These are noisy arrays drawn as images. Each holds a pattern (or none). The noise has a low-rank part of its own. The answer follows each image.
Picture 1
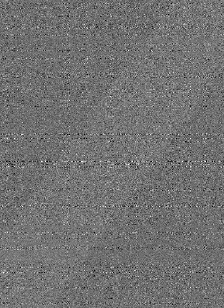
a diagonal band
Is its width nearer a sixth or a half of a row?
a half
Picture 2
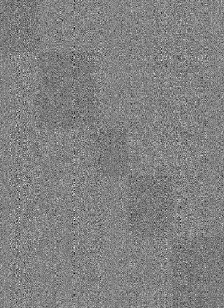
blocks along the diagonal
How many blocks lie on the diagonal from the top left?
5
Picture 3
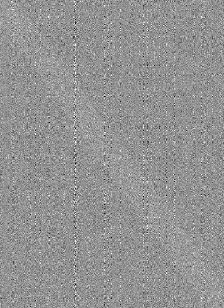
a diagonal band
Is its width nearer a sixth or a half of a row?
a sixth
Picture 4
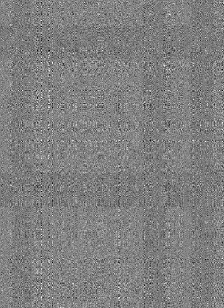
bands of rows crossing bands of columns
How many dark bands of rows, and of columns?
2 and 3
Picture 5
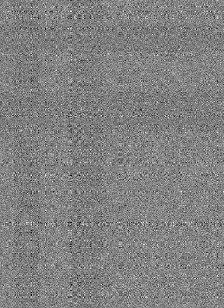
bands of rows crossing bands of columns
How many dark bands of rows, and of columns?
2 and 2
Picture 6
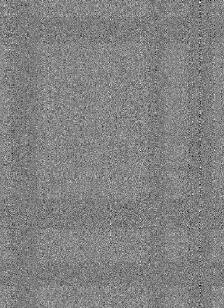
bands of rows crossing bands of columns
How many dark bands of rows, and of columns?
3 and 3
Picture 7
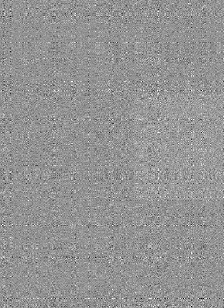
one block
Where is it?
middle right
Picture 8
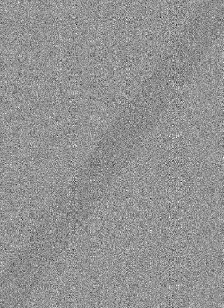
a diagonal band
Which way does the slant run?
bottom left to top right
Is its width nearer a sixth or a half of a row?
a sixth
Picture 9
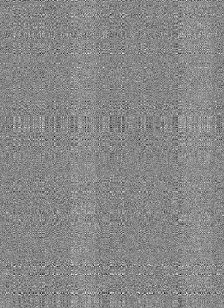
bands of columns
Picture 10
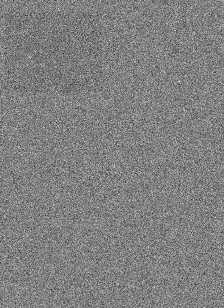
one block
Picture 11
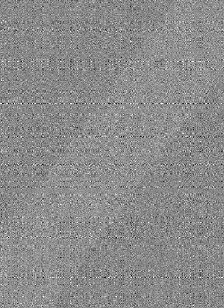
a diagonal band
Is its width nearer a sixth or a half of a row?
a half
